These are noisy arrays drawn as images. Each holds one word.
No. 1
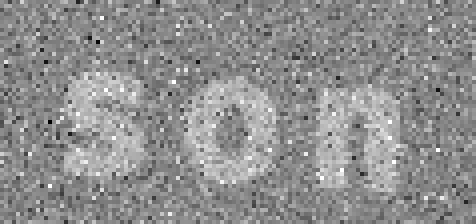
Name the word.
son
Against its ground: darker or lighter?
lighter
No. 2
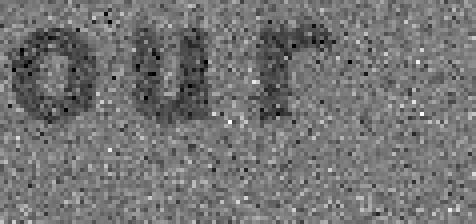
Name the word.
our
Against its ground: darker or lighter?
darker
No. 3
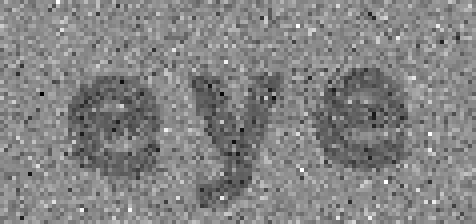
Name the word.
eye
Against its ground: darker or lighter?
darker
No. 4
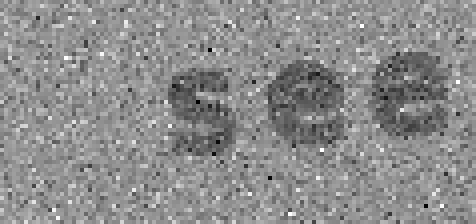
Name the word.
see
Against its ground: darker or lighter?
darker
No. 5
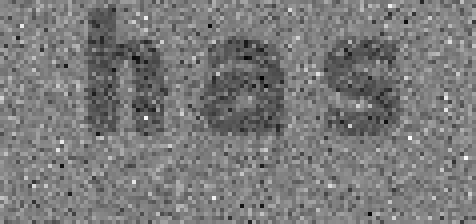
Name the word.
has
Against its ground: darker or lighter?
darker
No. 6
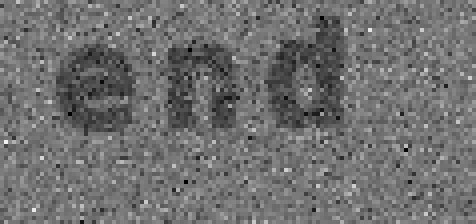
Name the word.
end
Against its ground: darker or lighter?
darker
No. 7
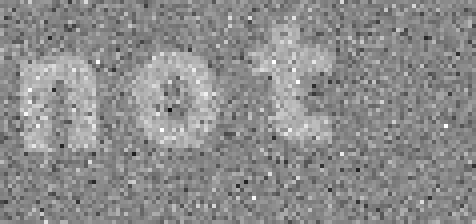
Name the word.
not
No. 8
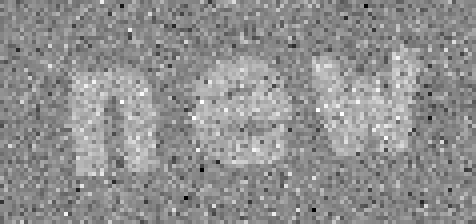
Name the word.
new
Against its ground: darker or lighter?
lighter
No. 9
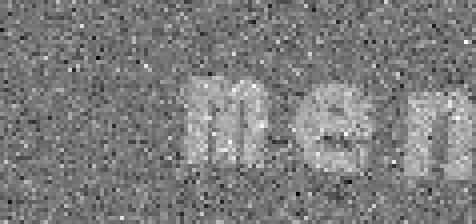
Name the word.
men
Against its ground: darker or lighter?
lighter
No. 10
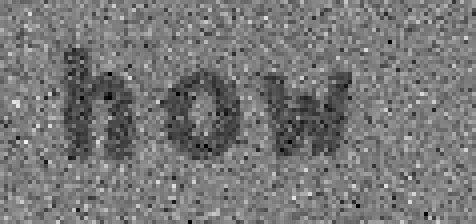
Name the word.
how
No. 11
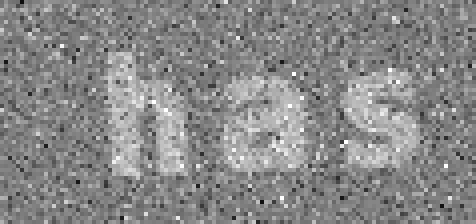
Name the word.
has
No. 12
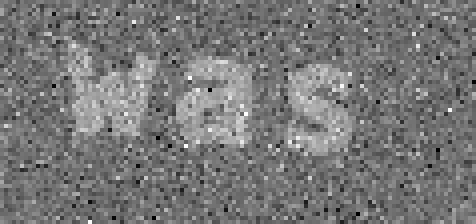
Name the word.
was
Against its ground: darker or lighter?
lighter
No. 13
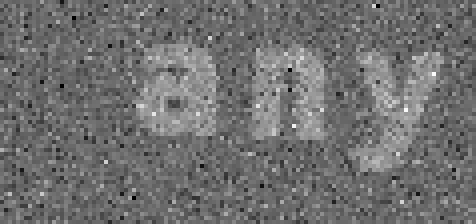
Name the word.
any
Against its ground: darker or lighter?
lighter
